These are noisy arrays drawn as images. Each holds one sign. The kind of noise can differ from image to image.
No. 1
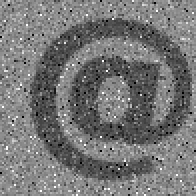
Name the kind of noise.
heavy tails
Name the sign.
at sign
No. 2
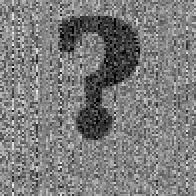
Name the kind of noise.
columns of uneven size
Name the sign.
question mark
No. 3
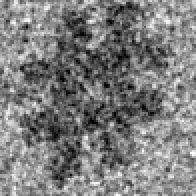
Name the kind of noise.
blotchy
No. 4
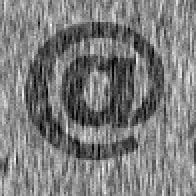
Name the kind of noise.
streaked along the columns
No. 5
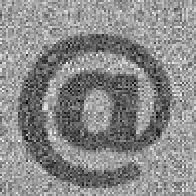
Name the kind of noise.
low rank plus noise
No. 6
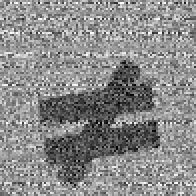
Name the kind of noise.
rows of uneven size
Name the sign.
not-equal sign
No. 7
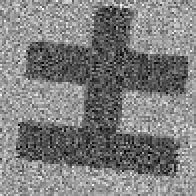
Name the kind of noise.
low rank plus noise
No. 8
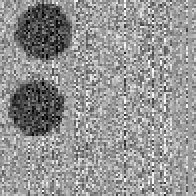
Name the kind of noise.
columns of uneven size
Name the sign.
colon
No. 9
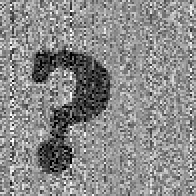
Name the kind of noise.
columns of uneven size
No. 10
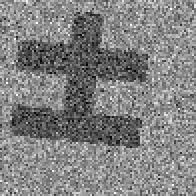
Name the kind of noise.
independent entries
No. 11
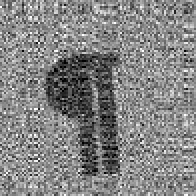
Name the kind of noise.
low rank plus noise
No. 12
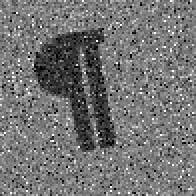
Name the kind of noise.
heavy tails
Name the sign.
pilcrow
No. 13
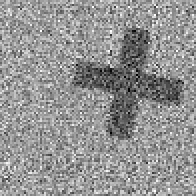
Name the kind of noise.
low rank plus noise
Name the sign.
plus sign
